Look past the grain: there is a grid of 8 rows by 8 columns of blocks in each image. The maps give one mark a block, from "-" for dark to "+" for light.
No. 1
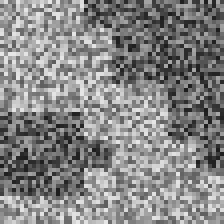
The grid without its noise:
+++-----
++++----
++++----
++++++--
---+++--
----+++-
---+++++
++++++++
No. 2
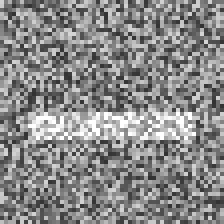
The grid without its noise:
--------
--------
--------
--------
-++++++-
--------
--------
--------
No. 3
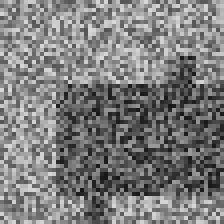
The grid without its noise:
++++++++
++++++++
++++++-+
++------
++------
++------
++------
+++-++++
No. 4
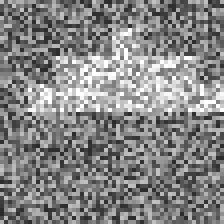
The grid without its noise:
--------
----+---
--+++++-
-+++++++
--------
--------
--------
--------
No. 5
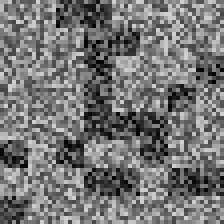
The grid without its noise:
++--++++
+++--+++
+++-+++-
+++-++-+
+++---++
-+-++-++
+++--+--
-+++++++
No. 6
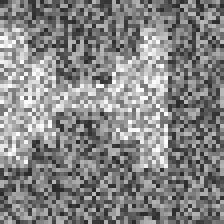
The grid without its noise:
--------
+----+--
++--++--
++++++--
++--++--
+----+--
--------
--------
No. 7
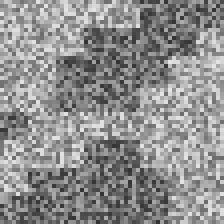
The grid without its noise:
+++++---
+++----+
++----++
++---+++
-+++++++
+++--+++
+-----++
------++
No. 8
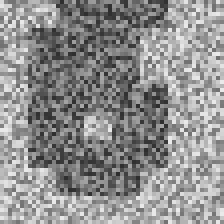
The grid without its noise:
++----++
+----+++
+----+++
+-----++
+--+--++
+-----++
++---+++
++++++++
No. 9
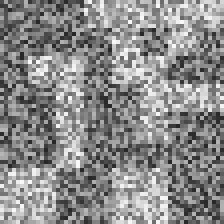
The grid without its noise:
---+++++
----+-+-
-++-++--
--+--+++
--+--+--
--+-----
++--++--
++--++--
